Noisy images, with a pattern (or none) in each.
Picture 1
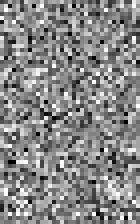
only noise
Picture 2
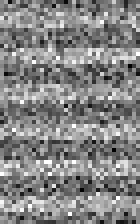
horizontal stripes
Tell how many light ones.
6
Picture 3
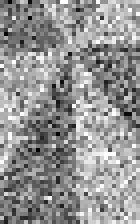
spokes from one point
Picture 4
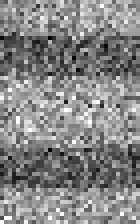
horizontal stripes
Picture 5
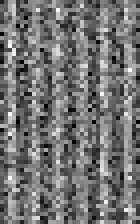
vertical stripes
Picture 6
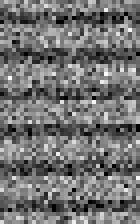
horizontal stripes
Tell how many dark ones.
6
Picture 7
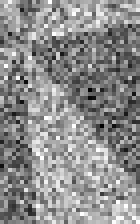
spokes from one point
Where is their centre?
top left
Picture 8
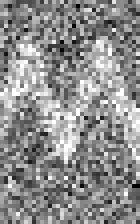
a wavy band
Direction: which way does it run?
left to right
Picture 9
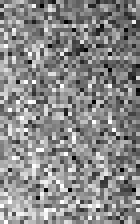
a smooth slope
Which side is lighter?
bottom left
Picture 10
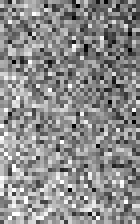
a smooth slope
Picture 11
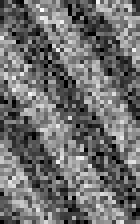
diagonal stripes
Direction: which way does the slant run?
top left to bottom right
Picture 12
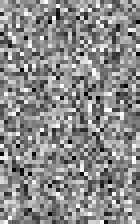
only noise
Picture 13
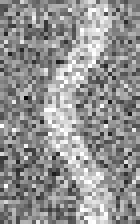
a wavy band
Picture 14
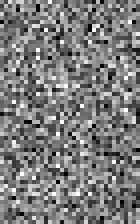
only noise
